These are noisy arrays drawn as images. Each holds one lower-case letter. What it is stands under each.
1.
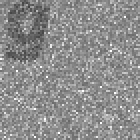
g
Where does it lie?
top left
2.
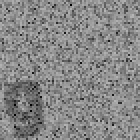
g
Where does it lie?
bottom left
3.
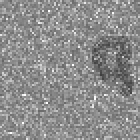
q
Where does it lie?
middle right
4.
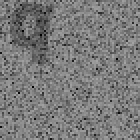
q
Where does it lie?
top left
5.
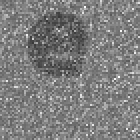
e
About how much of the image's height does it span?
half
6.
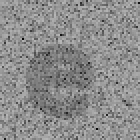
e
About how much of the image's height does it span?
half
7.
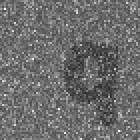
q
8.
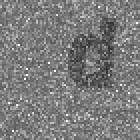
d
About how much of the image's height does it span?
half
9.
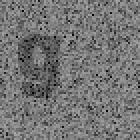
g
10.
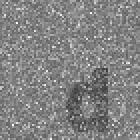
d
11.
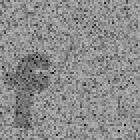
f
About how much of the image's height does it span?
half
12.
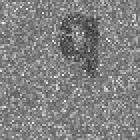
q
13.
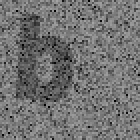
b
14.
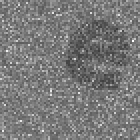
e
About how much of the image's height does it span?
half
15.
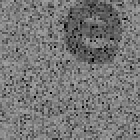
e
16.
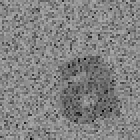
a
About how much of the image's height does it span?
half
